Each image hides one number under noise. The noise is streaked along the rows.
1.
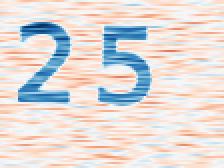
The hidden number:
25
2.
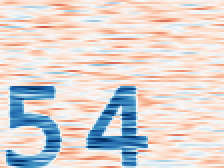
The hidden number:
54
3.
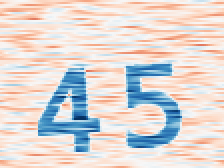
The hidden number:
45
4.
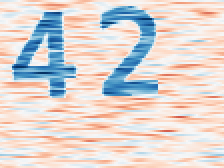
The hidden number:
42
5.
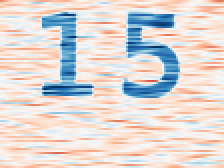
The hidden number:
15
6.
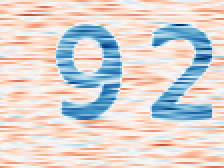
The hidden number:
92
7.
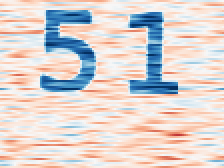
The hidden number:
51
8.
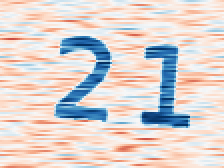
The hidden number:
21
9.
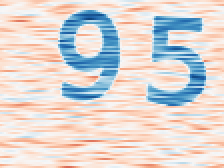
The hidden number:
95
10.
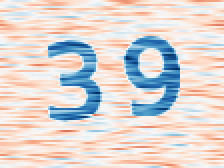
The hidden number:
39
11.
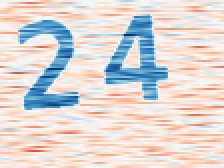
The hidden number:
24
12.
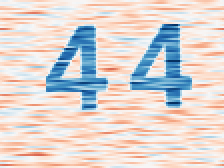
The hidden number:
44
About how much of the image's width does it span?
two thirds
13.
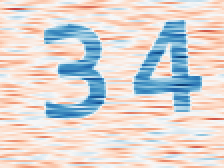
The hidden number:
34
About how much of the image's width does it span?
two thirds
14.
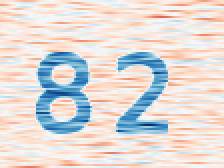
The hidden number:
82
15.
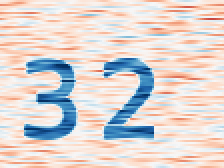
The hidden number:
32
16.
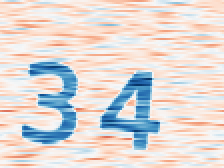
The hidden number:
34
